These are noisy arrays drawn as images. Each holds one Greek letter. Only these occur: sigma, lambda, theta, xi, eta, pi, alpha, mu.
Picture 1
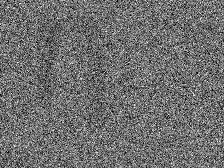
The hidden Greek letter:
eta
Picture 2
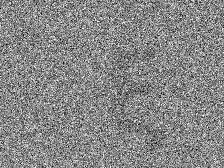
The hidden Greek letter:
xi
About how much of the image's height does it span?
two thirds
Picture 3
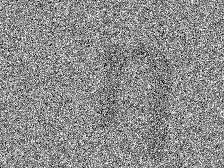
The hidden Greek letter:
eta
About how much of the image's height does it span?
two thirds
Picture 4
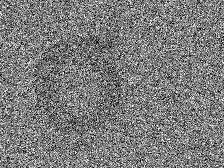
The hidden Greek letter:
sigma
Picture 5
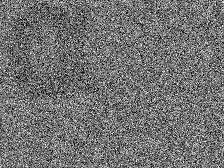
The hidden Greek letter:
alpha
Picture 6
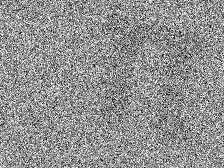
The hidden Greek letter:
pi
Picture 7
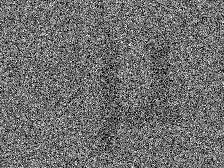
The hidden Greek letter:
mu
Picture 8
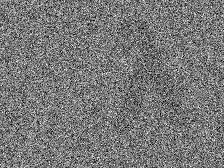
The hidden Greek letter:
lambda
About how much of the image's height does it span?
two thirds
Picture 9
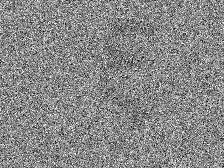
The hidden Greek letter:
xi
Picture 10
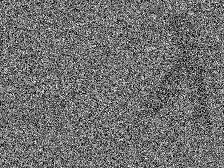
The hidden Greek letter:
lambda
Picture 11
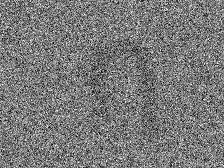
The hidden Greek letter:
eta
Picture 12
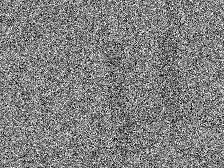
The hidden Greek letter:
mu
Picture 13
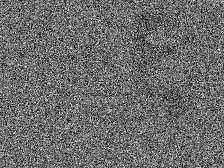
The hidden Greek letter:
xi
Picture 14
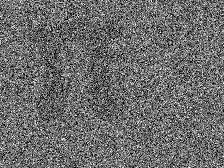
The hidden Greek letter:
pi
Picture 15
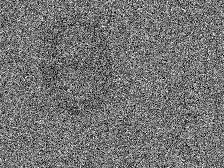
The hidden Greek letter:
theta
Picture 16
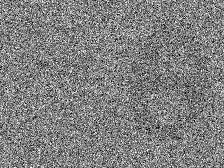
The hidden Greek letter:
theta
